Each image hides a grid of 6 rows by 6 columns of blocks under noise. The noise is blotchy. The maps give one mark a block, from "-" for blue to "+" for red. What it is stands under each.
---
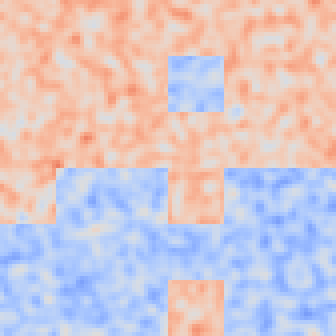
+ + + + + +
+ + + - + +
+ + + + + +
+ - - + - -
- - - - - -
- - - + - -
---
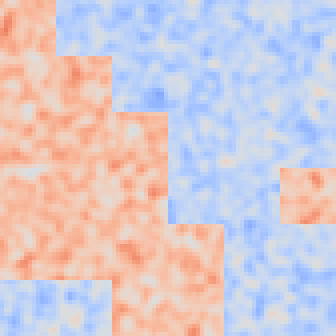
+ - - - - -
+ + - - - -
+ + + - - -
+ + + - - +
+ + + + - -
- - + + - -
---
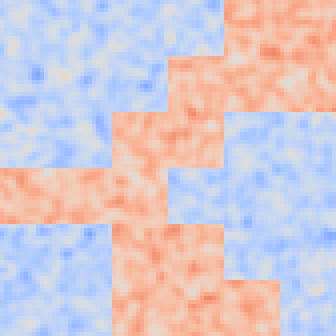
- - - - + +
- - - + + +
- - + + - -
+ + + - - -
- - + + - -
- - + + + -
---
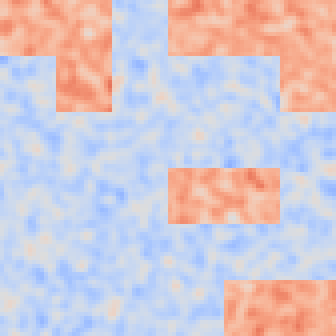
+ + - + + +
- + - - - +
- - - - - -
- - - + + -
- - - - - -
- - - - + +
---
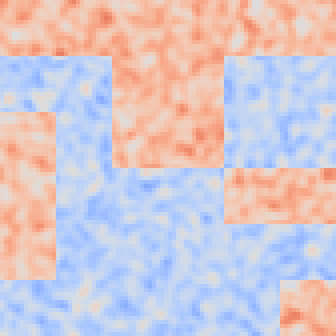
+ + + + + +
- - + + - -
+ - + + - -
+ - - - + +
+ - - - - -
- - - - - +
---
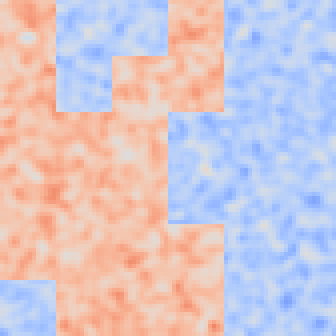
+ - - + - -
+ - + + - -
+ + + - - -
+ + + - - -
+ + + + - -
- + + + - -
